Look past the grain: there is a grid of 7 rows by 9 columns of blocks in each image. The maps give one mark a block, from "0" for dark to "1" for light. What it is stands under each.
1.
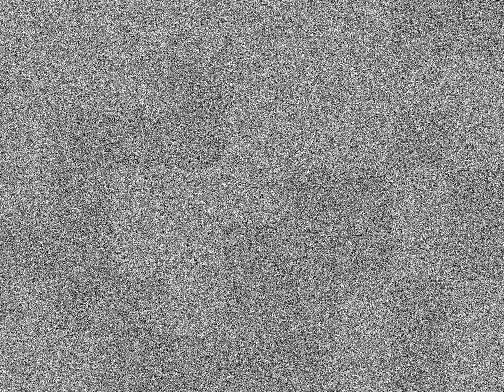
1 1 1 1 1 1 1 0 0
1 1 1 0 1 1 1 1 1
1 0 0 0 1 1 1 0 1
1 0 1 1 1 0 0 1 0
0 0 1 1 0 0 0 1 0
1 0 0 1 0 0 1 0 1
1 1 0 0 0 0 1 0 1
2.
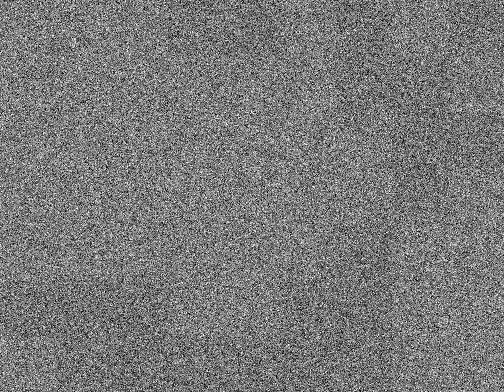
1 1 1 0 0 1 0 1 0
1 1 1 1 1 1 0 0 1
1 1 1 1 1 1 1 0 0
1 1 1 1 1 1 1 0 1
1 1 1 1 1 1 0 1 1
0 0 0 1 1 0 0 1 1
1 0 0 0 0 0 0 1 1
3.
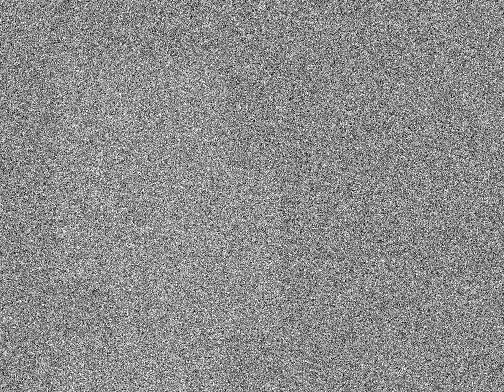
0 0 0 0 0 0 0 0 0
0 1 1 1 0 0 0 0 0
0 1 1 1 0 0 0 0 0
0 1 1 1 1 0 0 0 0
0 1 1 1 1 0 0 0 0
0 0 1 1 1 0 0 0 0
0 1 1 1 0 0 0 0 0
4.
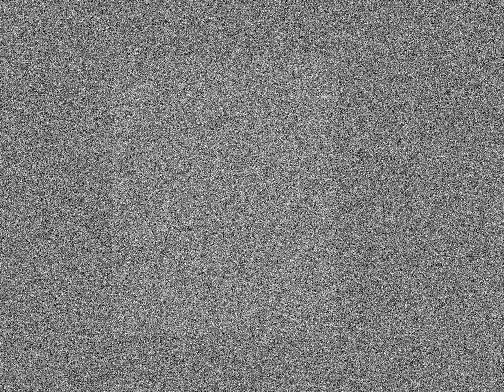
0 0 0 0 0 0 0 0 0
0 0 1 1 1 1 0 0 0
0 0 1 1 1 1 0 0 0
0 0 1 1 1 1 0 0 0
0 0 1 1 1 1 0 0 0
0 0 1 1 1 1 0 0 0
0 0 0 0 0 0 0 0 0
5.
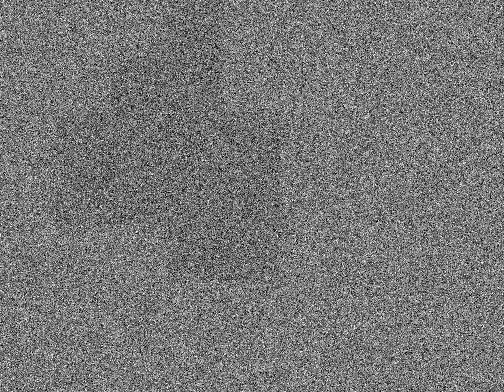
1 1 1 0 1 1 1 1 1
1 1 0 0 1 1 1 1 1
1 0 0 0 0 1 1 1 1
1 0 0 0 0 1 1 1 1
1 1 1 0 0 1 1 1 1
1 1 1 1 1 1 1 1 1
1 1 1 1 1 1 1 1 1
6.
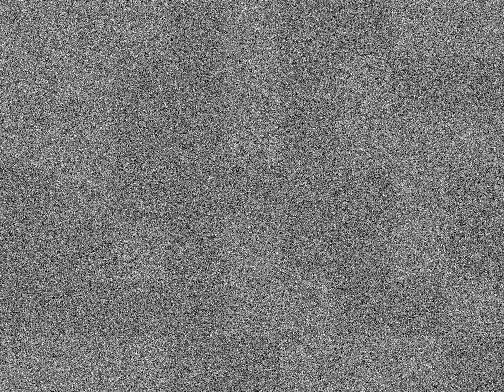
1 1 1 0 1 0 0 1 1
1 1 0 0 1 0 1 0 0
1 1 0 0 1 0 1 1 1
0 1 0 0 0 0 0 1 0
0 0 1 0 1 0 0 1 0
0 0 0 0 1 1 0 0 1
1 1 1 0 0 1 1 1 0
